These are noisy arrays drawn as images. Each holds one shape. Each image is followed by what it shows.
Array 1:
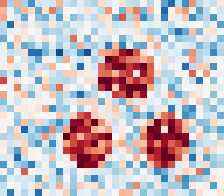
three dots
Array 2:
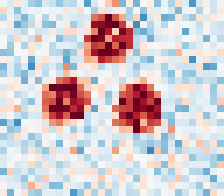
three dots
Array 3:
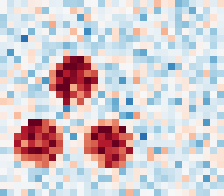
three dots
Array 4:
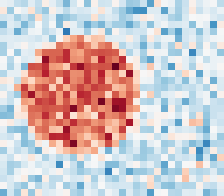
disc
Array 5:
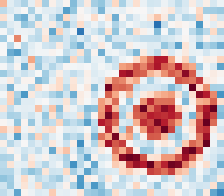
bullseye
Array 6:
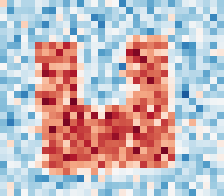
square with a notch
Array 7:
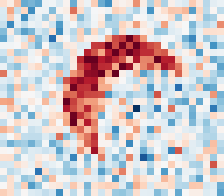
crescent
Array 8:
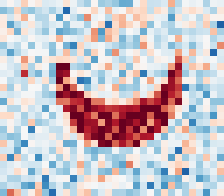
crescent
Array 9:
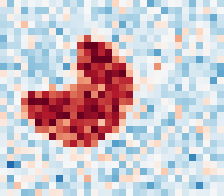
disc with a wedge cut out
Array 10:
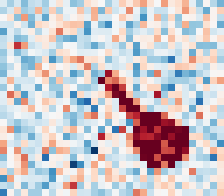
lollipop
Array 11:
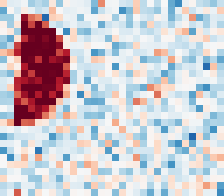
half disc
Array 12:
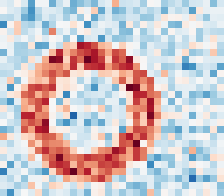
ring
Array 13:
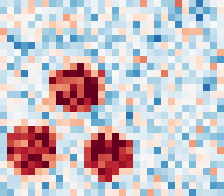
three dots
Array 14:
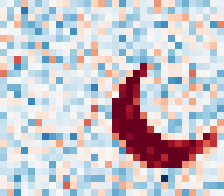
crescent
